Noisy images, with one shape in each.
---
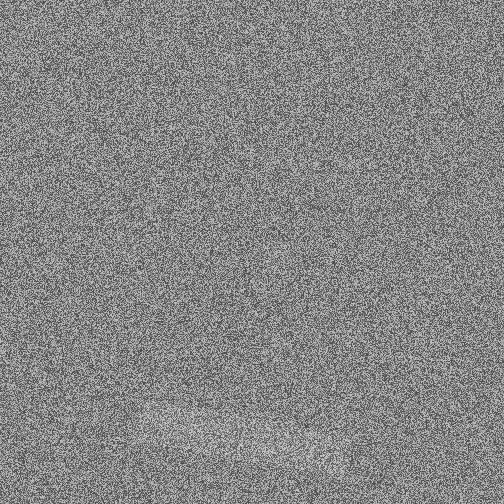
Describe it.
light bar, bottom middle
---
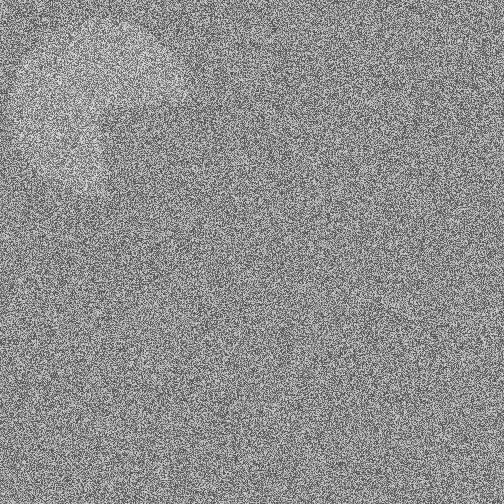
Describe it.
light disc with a wedge cut out, top left
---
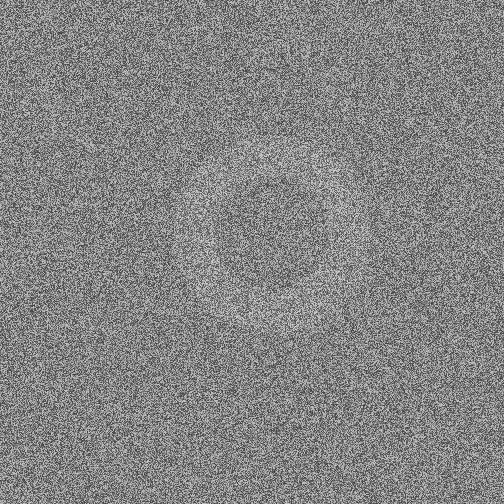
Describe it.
light ring, centre
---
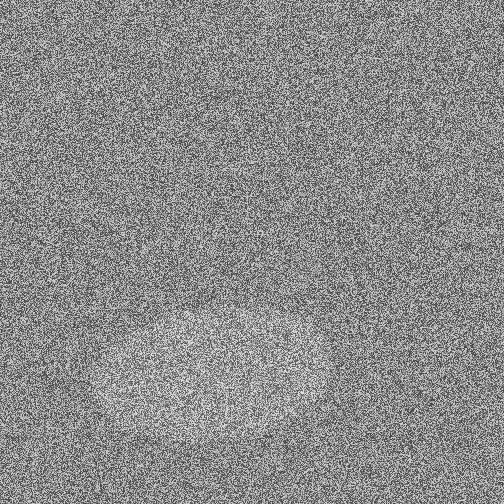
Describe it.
light ellipse
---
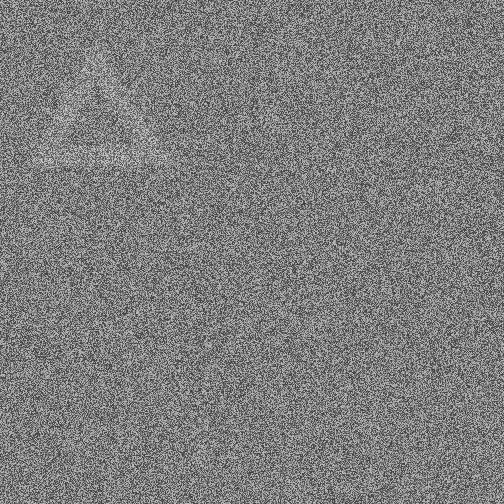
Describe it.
light triangle frame, top left
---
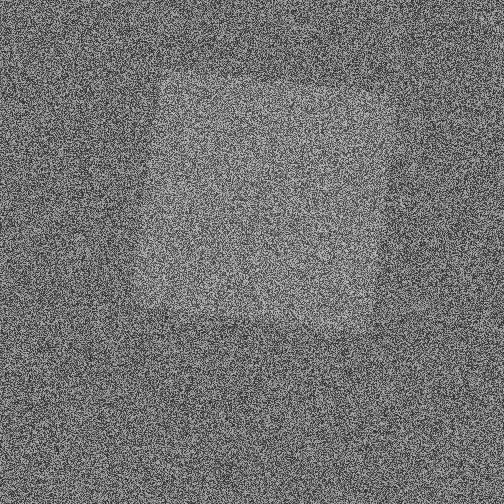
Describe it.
light square
